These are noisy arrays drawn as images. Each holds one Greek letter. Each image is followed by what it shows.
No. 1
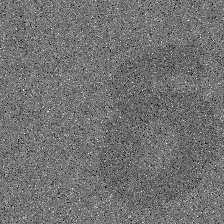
dark delta
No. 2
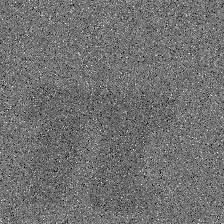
dark pi
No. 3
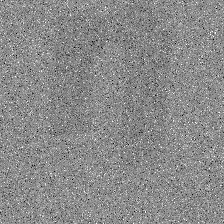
dark eta
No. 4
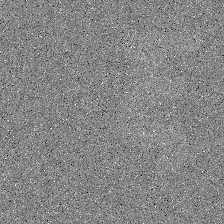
light xi
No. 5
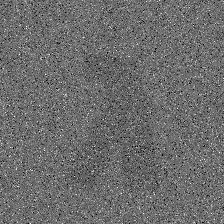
dark lambda
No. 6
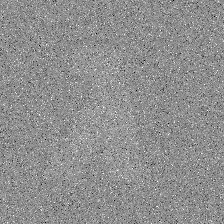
light lambda
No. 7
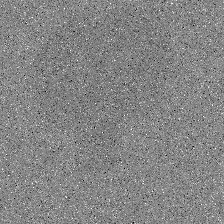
dark phi
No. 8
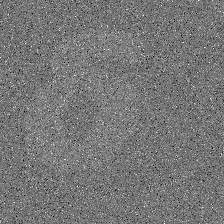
light delta
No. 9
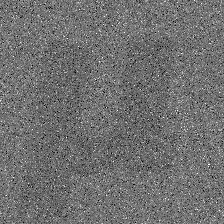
dark mu
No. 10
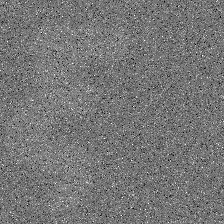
light xi
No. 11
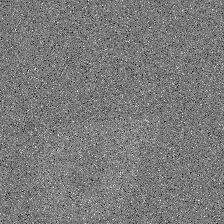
light sigma
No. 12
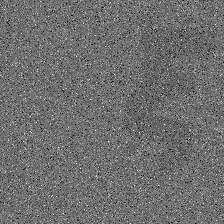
dark xi
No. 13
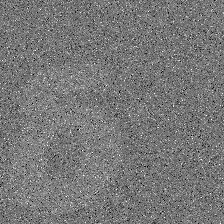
light delta
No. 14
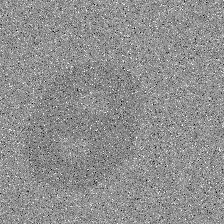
dark theta
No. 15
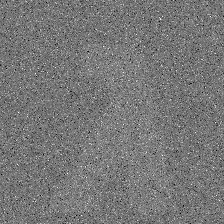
light lambda
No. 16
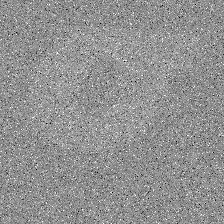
light sigma
